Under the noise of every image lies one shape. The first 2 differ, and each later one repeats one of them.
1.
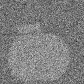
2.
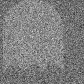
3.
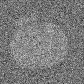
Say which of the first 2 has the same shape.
1
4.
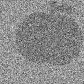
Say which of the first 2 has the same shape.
1
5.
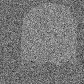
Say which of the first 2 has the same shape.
2
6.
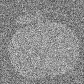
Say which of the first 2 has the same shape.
1
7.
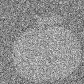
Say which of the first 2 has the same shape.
1
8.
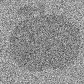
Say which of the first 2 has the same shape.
1
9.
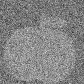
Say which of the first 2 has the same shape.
1
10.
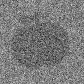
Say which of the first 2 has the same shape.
1
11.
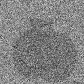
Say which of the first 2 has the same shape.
1
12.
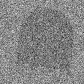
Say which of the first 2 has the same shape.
2
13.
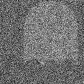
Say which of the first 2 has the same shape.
2
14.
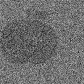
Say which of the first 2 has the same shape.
1
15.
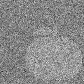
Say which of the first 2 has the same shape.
1
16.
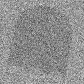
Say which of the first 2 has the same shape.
2
